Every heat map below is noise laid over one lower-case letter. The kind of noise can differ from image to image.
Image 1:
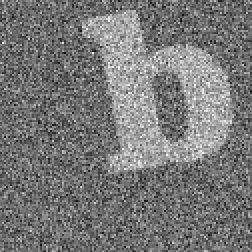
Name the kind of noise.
independent entries
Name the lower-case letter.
b
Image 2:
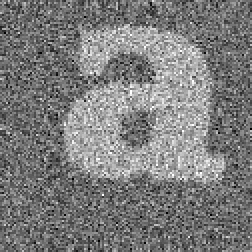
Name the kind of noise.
low rank plus noise
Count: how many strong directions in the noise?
three or four
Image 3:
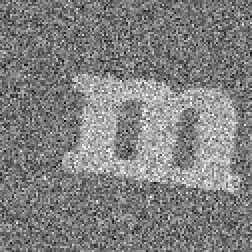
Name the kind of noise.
independent entries
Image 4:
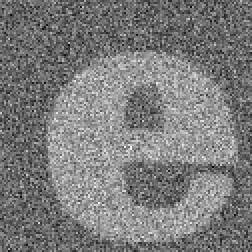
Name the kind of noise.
independent entries
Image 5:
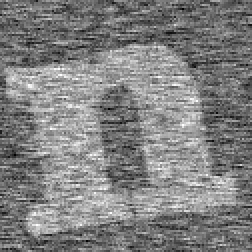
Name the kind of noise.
streaked along the rows
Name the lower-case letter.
n
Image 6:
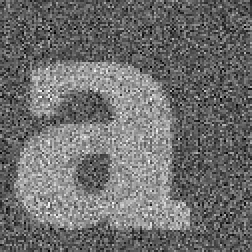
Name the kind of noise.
low rank plus noise
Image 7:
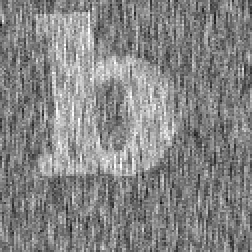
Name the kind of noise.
streaked along the columns
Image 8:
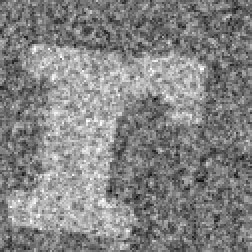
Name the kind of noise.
blotchy
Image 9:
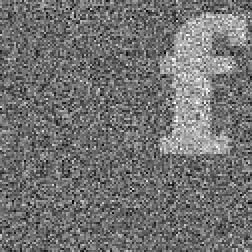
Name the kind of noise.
low rank plus noise
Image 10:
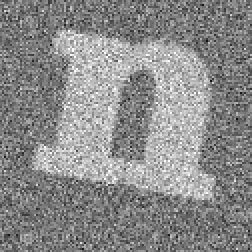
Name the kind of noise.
low rank plus noise
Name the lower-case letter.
n
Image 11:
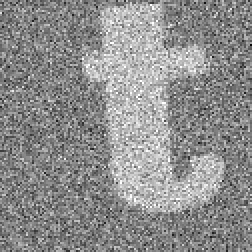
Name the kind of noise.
independent entries
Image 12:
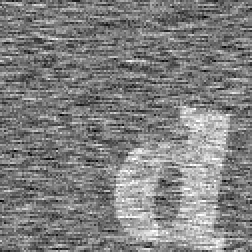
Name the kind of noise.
streaked along the rows
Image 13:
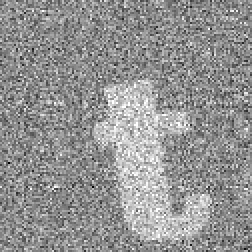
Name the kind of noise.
low rank plus noise
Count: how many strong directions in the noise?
five to eight
